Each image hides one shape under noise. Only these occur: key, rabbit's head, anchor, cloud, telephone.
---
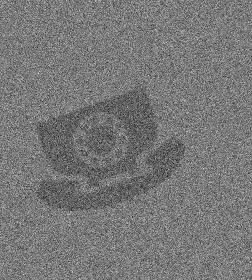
telephone
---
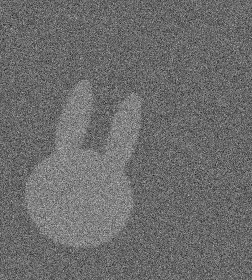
rabbit's head
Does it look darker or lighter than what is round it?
lighter
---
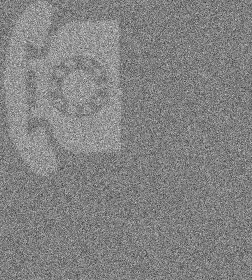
telephone
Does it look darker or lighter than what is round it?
lighter
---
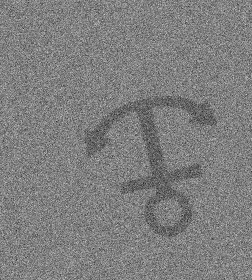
anchor
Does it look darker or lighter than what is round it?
darker
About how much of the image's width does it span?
half
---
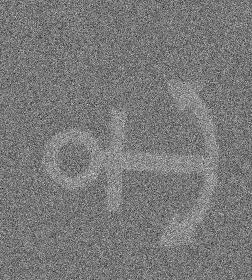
anchor
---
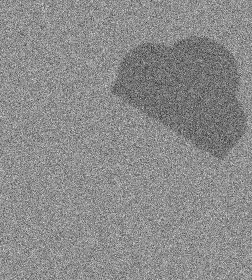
cloud
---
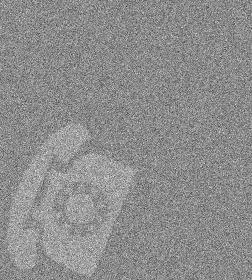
telephone
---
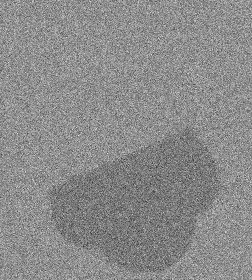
cloud
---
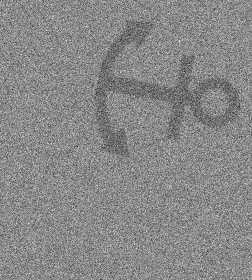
anchor
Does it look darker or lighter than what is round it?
darker
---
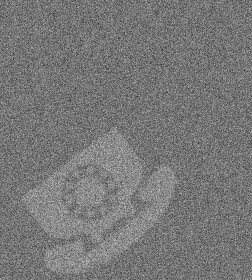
telephone
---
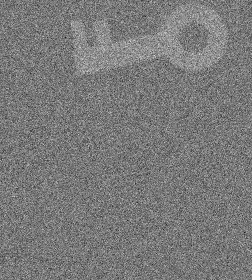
key
